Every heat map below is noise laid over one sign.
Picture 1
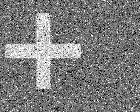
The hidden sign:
plus sign
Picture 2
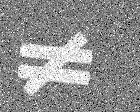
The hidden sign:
not-equal sign
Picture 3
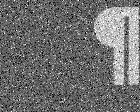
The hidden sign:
pilcrow
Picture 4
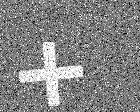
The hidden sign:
plus sign
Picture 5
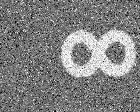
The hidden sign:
infinity sign
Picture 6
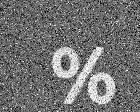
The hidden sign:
percent sign
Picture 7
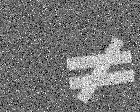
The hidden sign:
not-equal sign
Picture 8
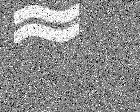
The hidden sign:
approximately sign
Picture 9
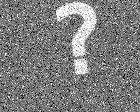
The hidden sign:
question mark
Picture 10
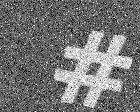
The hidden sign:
hash sign
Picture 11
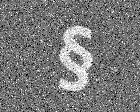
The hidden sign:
section sign
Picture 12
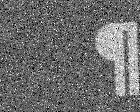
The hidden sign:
pilcrow
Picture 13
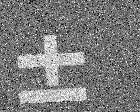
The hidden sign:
plus-minus sign
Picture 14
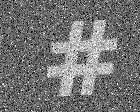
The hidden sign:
hash sign
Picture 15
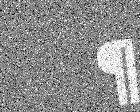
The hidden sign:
pilcrow
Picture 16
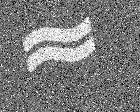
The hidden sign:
approximately sign
